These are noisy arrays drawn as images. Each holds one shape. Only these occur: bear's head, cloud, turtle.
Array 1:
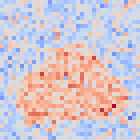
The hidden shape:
cloud
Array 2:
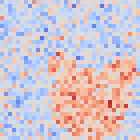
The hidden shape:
bear's head
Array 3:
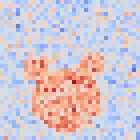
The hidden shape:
bear's head
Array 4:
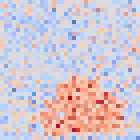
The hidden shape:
cloud
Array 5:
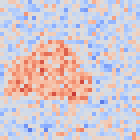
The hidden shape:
cloud
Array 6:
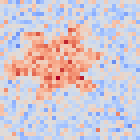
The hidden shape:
turtle
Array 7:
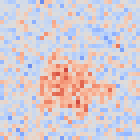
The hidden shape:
turtle
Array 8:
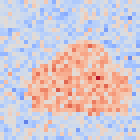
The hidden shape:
cloud
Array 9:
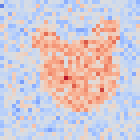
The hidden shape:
bear's head
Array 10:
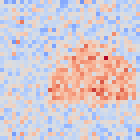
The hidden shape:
cloud
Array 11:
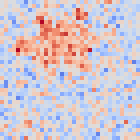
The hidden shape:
turtle
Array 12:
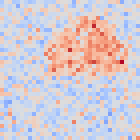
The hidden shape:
cloud
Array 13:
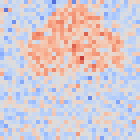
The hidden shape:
cloud
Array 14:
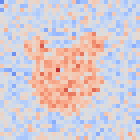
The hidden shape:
bear's head
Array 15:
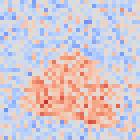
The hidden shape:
cloud
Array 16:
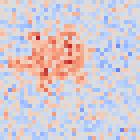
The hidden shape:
turtle
